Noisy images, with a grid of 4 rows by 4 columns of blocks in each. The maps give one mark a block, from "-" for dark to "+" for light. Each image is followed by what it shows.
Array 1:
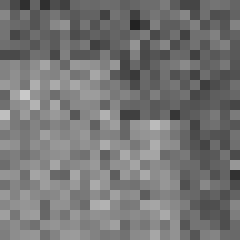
- - - -
+ + - -
+ + + -
+ + + -
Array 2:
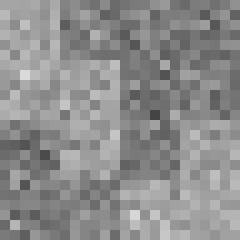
+ - - -
+ + - -
- + - +
- - + +
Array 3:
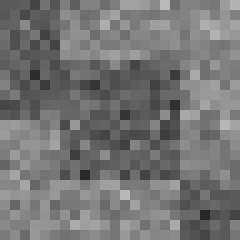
- + + +
- - - +
+ - - +
+ + + -
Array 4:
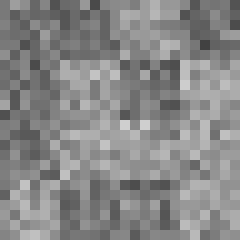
- - + -
- + - +
- + + +
+ - - +
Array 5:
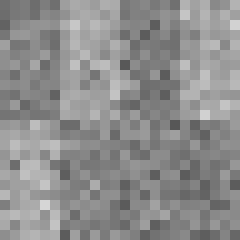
- + - +
- + - +
+ - - -
+ - - -
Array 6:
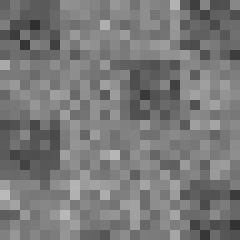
- + + -
+ + - +
- + + +
+ + + -
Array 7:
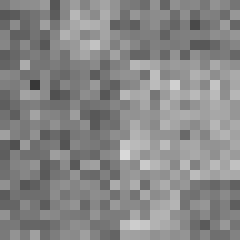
- + - -
- - + +
- - + +
- - + -
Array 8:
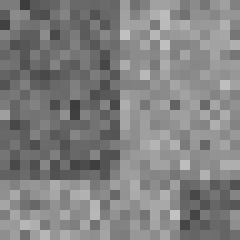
- - + +
- - + +
- - + +
+ + + -
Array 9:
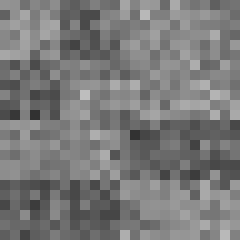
+ - + +
- + + +
+ + - -
- - + +
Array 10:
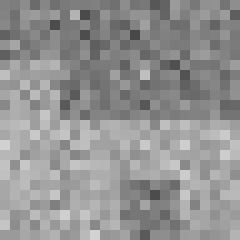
- - - -
+ - - -
+ + + +
+ + - +
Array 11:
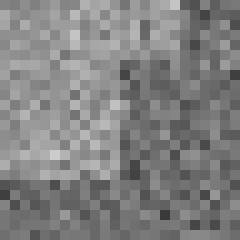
+ + + -
+ + - -
+ + - -
- - - -
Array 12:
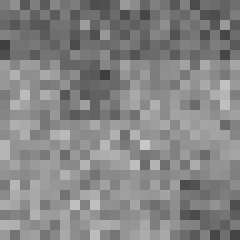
- - - -
+ - + +
+ + + +
+ + + -
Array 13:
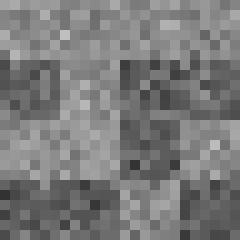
+ + + +
- + - -
+ + - +
- - + -
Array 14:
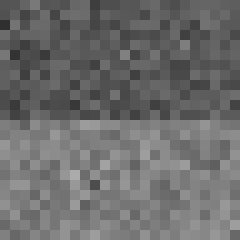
- - - -
- - - -
+ + + +
+ + + +
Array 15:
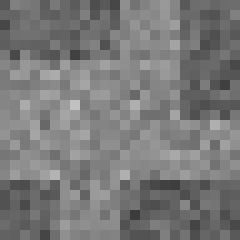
- - + -
+ + + -
+ + + +
- + - -
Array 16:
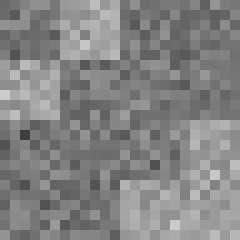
- + - -
+ - - -
- - - +
- - + +
